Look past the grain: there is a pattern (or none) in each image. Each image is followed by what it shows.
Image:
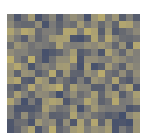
only noise
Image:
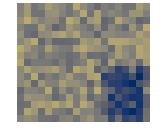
one block
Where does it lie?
bottom right
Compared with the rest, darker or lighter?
darker
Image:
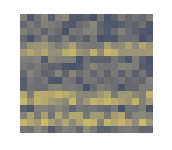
bands of rows
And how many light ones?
3
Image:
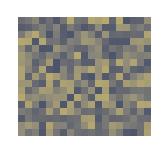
only noise
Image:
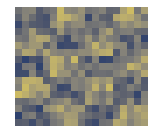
a checkerboard
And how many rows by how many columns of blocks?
5 by 4
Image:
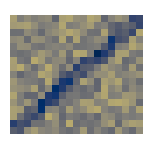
a diagonal band
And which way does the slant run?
bottom left to top right
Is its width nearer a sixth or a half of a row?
a sixth
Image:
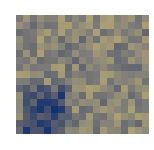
one block
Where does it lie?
bottom left
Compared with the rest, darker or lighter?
darker
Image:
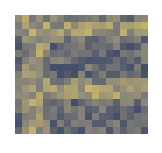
bands of rows crossing bands of columns
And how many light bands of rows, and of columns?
2 and 1
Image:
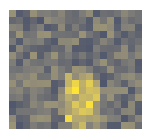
one block
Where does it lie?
bottom middle
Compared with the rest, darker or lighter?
lighter
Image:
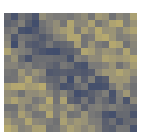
a diagonal band
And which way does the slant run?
top left to bottom right
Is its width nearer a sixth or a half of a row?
a half
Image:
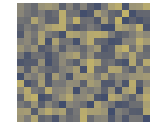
only noise
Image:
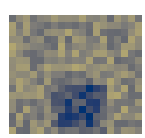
one block
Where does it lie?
bottom middle
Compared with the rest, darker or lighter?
darker
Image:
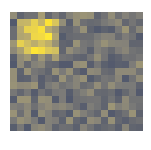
one block
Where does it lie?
top left
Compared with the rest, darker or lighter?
lighter
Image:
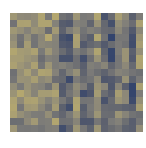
bands of columns
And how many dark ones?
4
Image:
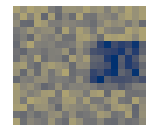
one block
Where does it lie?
middle right
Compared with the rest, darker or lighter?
darker
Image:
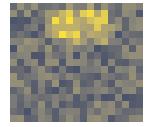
one block
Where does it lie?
top middle
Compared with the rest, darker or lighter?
lighter
